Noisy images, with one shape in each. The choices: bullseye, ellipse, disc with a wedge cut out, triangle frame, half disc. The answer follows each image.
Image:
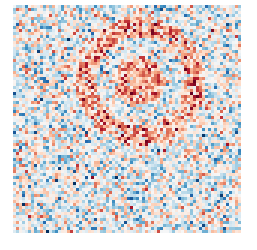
red bullseye
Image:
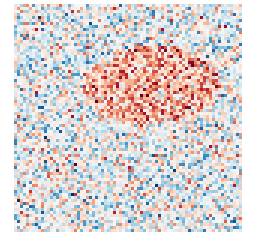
red ellipse
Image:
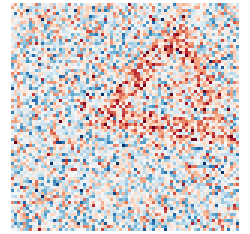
red triangle frame
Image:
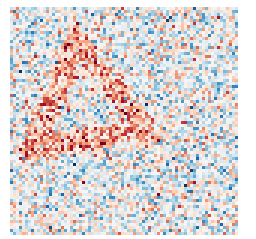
red triangle frame
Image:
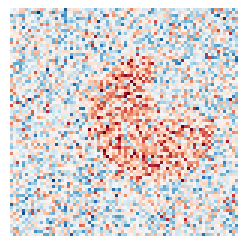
red disc with a wedge cut out
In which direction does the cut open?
up and right
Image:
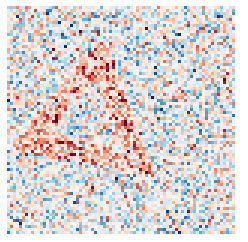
red triangle frame
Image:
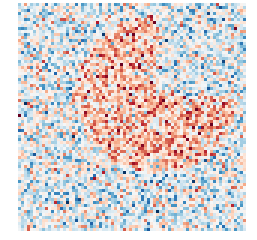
red disc with a wedge cut out
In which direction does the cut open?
up and right
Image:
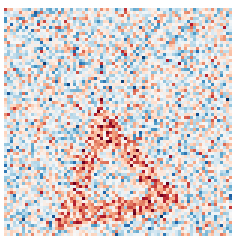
red triangle frame
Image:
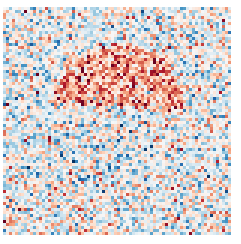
red half disc
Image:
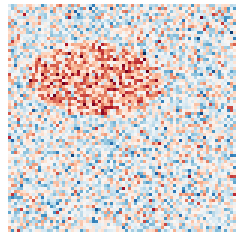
red ellipse
